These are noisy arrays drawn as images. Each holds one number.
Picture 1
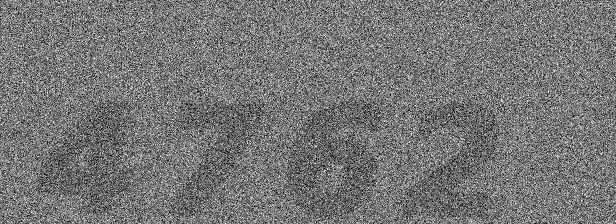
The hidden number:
4762
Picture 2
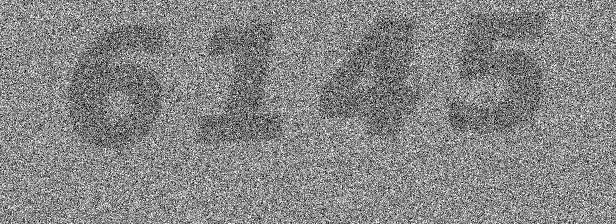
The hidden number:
6145
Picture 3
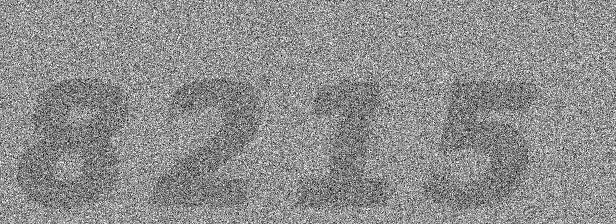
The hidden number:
8215
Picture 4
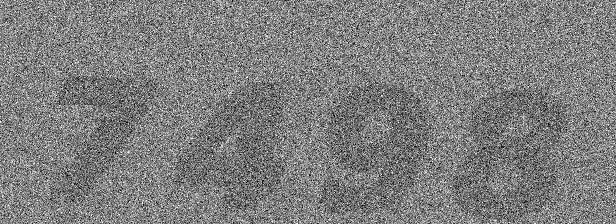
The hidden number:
7498
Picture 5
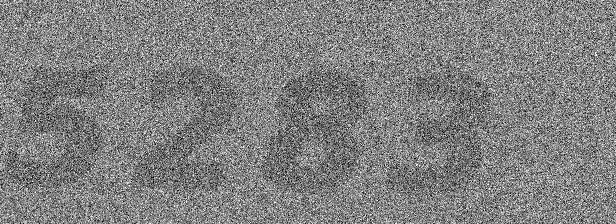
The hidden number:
5283
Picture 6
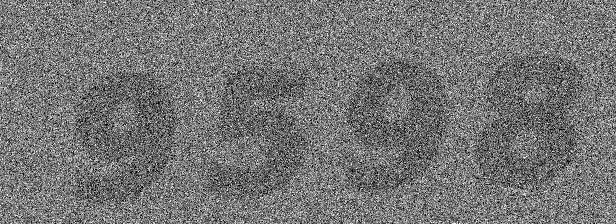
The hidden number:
9598
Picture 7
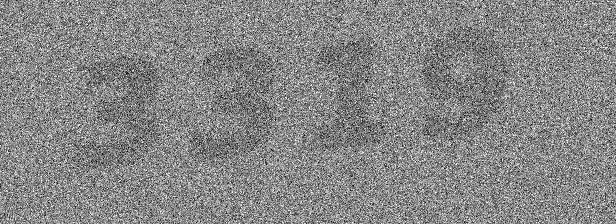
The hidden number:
3319
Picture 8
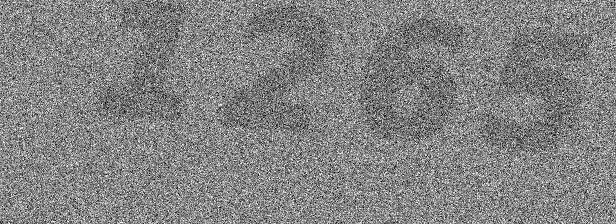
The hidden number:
1265
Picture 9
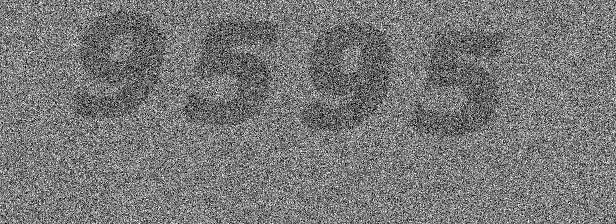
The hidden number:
9595
